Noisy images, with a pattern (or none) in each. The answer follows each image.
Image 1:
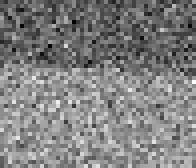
a sharp edge
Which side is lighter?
bottom
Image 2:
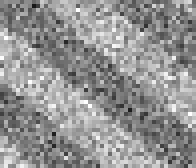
diagonal stripes
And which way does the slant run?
top left to bottom right
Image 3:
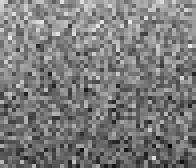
a smooth slope
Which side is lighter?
top
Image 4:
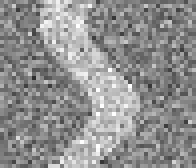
a wavy band
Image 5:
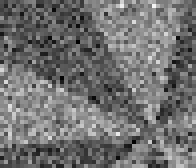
spokes from one point
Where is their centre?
bottom right
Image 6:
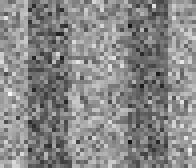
vertical stripes
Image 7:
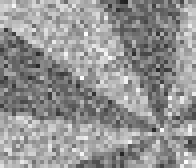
spokes from one point
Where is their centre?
bottom right
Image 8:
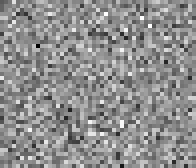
only noise
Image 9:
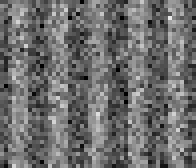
vertical stripes
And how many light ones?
5
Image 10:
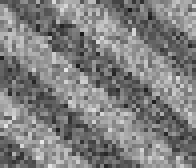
diagonal stripes
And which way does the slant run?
top left to bottom right
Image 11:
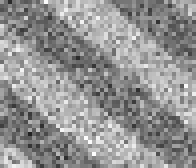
diagonal stripes
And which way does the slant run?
top left to bottom right
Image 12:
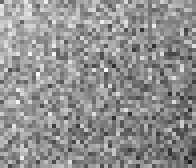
a smooth slope
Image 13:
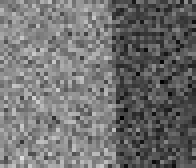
a sharp edge
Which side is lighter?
left
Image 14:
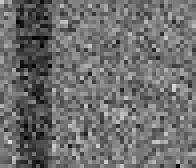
one vertical stripe
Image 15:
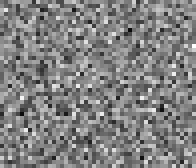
only noise
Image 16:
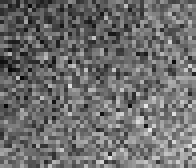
a smooth slope
